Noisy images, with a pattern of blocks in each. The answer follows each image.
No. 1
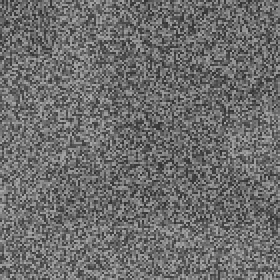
no symmetry
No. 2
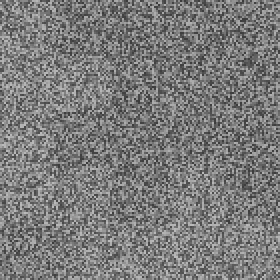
mirrored about the diagonal from the bottom left
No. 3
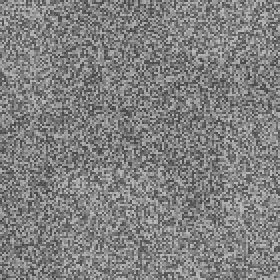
no symmetry
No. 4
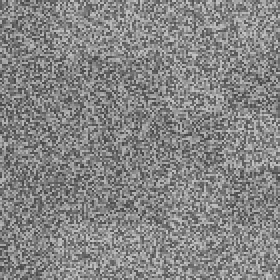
top and bottom mirror each other
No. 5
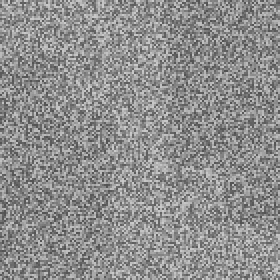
the same after a half turn
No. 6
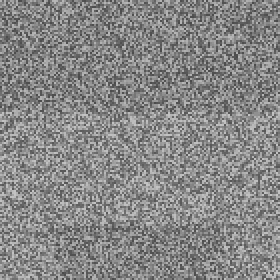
left and right mirror each other
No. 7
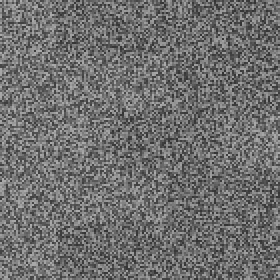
top and bottom mirror each other
